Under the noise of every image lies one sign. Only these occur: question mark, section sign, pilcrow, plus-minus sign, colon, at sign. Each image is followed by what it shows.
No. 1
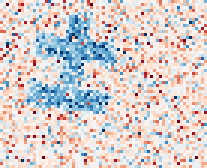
plus-minus sign
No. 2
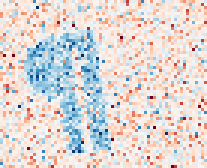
pilcrow
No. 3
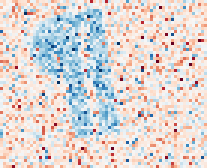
pilcrow
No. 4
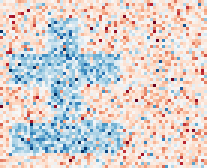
plus-minus sign
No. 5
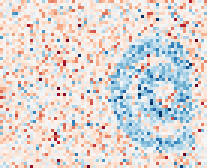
at sign
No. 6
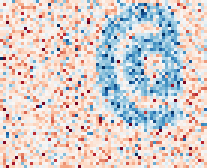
at sign
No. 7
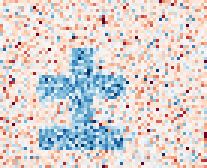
plus-minus sign
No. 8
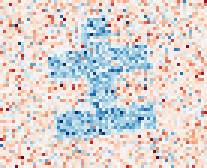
plus-minus sign
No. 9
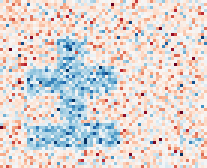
plus-minus sign
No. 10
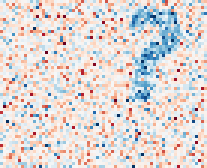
question mark
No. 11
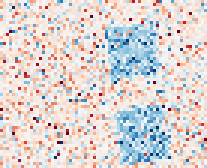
colon
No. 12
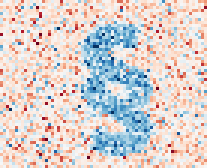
section sign
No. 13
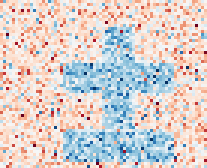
plus-minus sign
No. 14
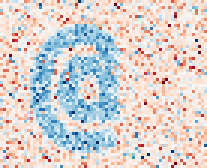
at sign
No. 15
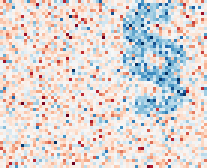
section sign
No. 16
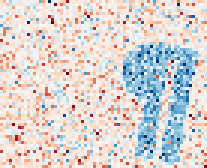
pilcrow
